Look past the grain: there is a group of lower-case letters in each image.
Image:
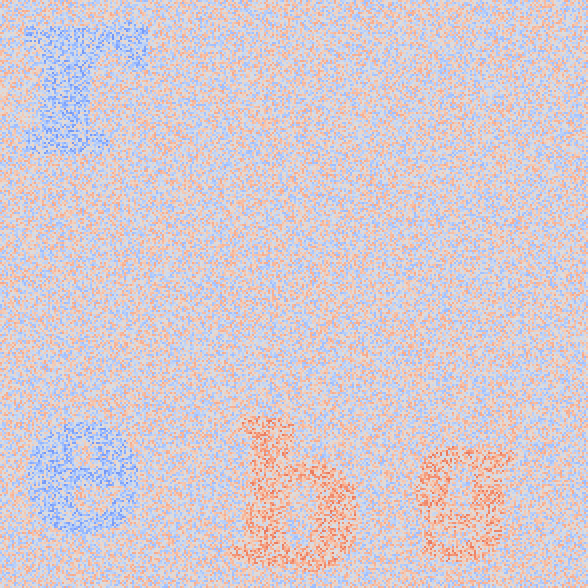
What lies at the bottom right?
g
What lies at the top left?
r
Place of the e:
bottom left
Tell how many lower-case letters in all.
4
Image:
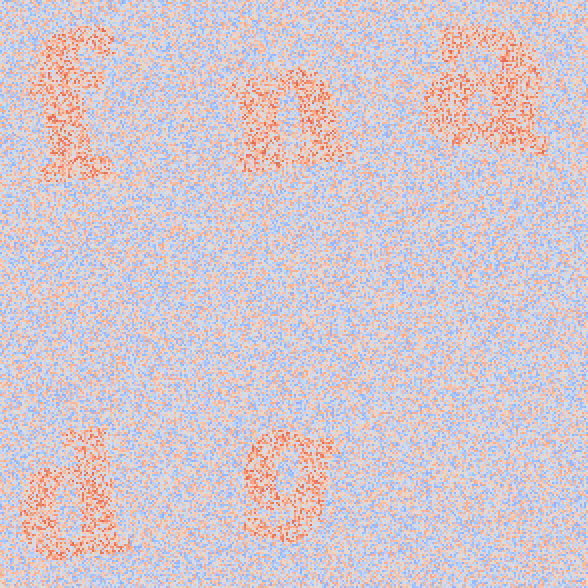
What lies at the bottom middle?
g
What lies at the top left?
f
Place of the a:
top right
